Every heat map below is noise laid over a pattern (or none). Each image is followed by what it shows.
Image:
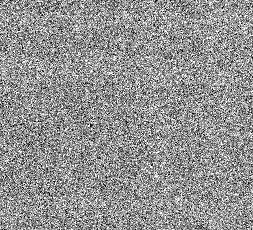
bands of rows crossing bands of columns
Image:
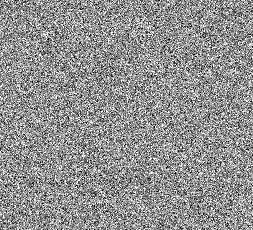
only noise
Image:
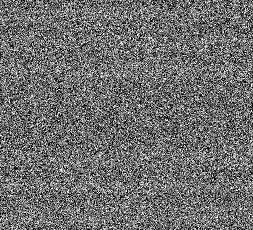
bands of rows
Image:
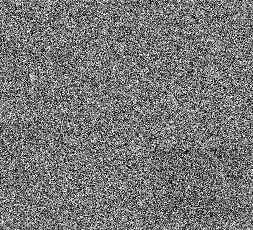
one block
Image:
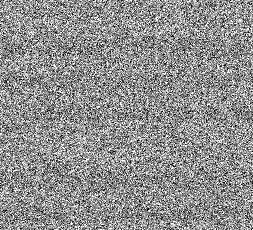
bands of rows
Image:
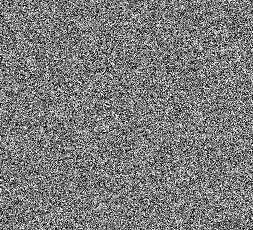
only noise
